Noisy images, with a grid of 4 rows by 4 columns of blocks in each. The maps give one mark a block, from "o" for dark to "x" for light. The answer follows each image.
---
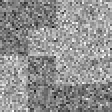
o o x x
o x x x
x o x x
x o o o
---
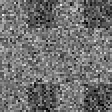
x o x o
x x x x
x x x x
x o x o
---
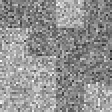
o o x o
x o o o
x x o o
x x o x
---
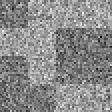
o x x x
x x o o
o x o o
o o x x
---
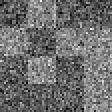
o x o o
x o x x
o x o x
o o o x
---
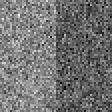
x x o o
x x o o
x x o o
x x o o
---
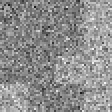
o o o x
o o o x
o o x x
x o o x
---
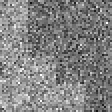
x o o o
x o o o
x x o o
x x x o
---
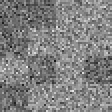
o o x x
o x x x
x o x o
o x x x
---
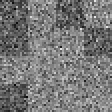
o x o x
o x x o
x x x x
o x x x
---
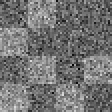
o x o o
x o o o
o x o x
x o x o
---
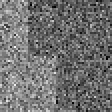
x o o o
x o o o
x x o o
x x o o
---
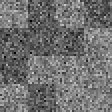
x o x o
o o o x
o x x x
x o x x
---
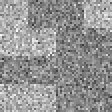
x o o x
x x o o
o o o o
x x o o
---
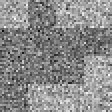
x o x x
o o o o
o o o x
o x x x
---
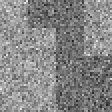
x o o x
x x o x
x x o o
x x o o
